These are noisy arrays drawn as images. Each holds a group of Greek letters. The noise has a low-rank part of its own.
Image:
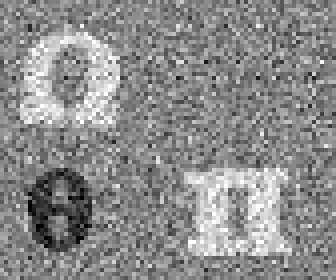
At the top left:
omega
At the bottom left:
theta
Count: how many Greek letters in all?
3
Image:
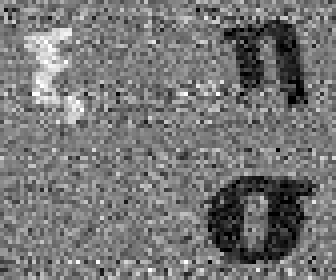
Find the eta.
top right
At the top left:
xi
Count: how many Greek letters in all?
3
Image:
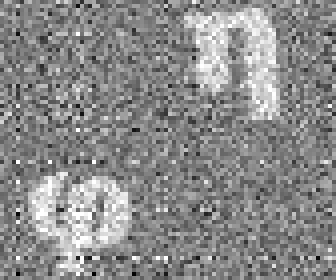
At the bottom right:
nothing
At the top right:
eta
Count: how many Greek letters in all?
2
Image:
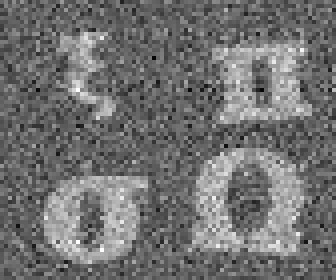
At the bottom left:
sigma
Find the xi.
top left
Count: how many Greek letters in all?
4
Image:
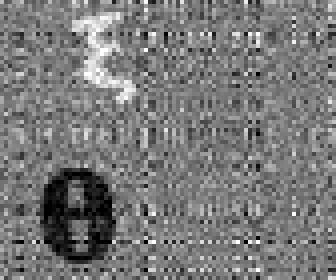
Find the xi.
top left
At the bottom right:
nothing
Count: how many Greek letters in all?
2
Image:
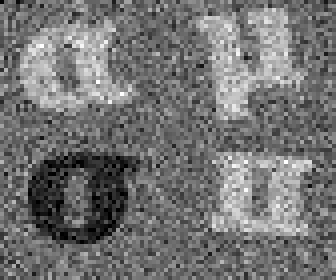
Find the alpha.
top left
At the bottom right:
pi
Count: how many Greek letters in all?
4
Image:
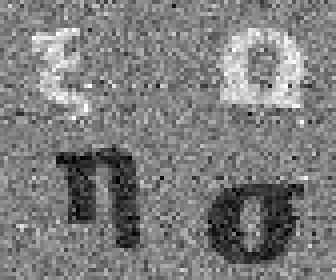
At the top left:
xi
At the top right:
omega
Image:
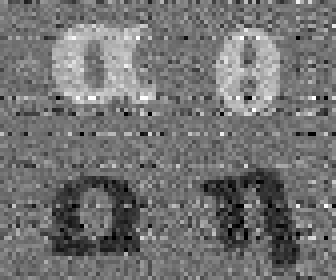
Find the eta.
bottom right
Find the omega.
bottom left
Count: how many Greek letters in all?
4
